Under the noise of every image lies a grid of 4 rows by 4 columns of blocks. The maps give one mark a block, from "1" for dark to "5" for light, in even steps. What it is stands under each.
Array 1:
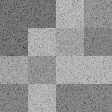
1 1 5 3
1 5 4 2
4 3 5 5
2 5 2 2
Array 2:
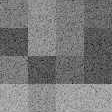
3 4 3 2
1 4 3 1
3 1 2 1
5 4 5 5
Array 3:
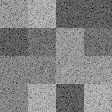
4 5 1 1
1 2 4 2
3 3 4 4
3 5 1 5
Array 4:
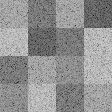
4 2 4 1
5 1 2 5
2 4 3 5
3 5 2 4
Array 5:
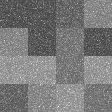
1 1 2 4
4 1 3 1
5 5 3 5
2 4 5 3
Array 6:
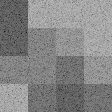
1 5 5 5
1 3 4 5
3 3 2 4
5 2 1 2
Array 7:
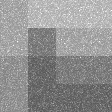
4 5 5 5
4 2 4 4
3 1 2 2
3 1 1 1
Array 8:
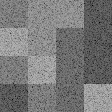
3 4 4 1
5 4 2 1
3 5 2 1
1 3 2 5
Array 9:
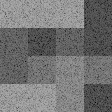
5 5 5 1
2 1 2 1
2 3 4 3
5 5 4 1
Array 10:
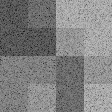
1 2 5 5
1 1 4 5
3 3 2 4
3 4 2 5
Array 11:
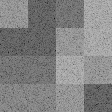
4 1 2 5
1 1 4 5
2 2 5 4
3 3 4 1
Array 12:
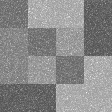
2 5 5 1
3 2 4 1
3 4 2 5
1 1 5 5
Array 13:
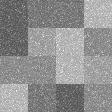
1 2 2 5
1 4 5 3
3 3 5 4
5 2 1 3
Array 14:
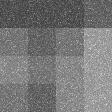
1 1 1 2
3 2 3 5
4 3 4 5
3 2 4 5
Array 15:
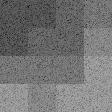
1 1 2 3
1 2 2 4
3 3 3 5
5 4 5 5
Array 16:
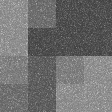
5 3 1 1
5 1 1 1
4 2 4 5
3 2 5 5
